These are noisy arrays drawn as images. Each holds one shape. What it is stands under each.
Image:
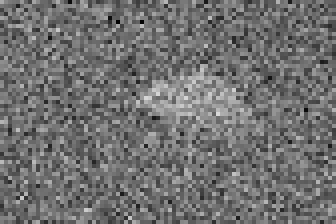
umbrella
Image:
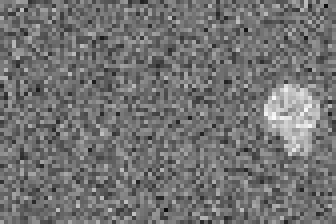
light bulb
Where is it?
middle right
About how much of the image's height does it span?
a third
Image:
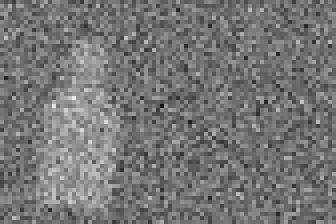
bottle
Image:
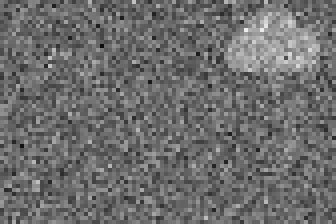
cloud
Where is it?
top right
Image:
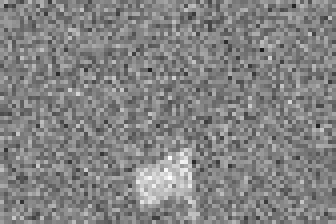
flag
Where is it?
bottom middle
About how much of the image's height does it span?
a third
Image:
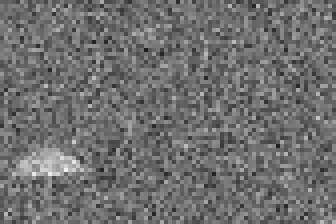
umbrella
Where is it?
bottom left
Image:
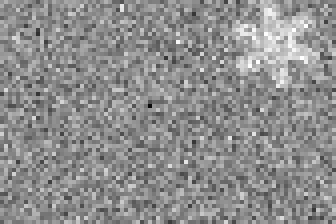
asterisk
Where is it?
top right
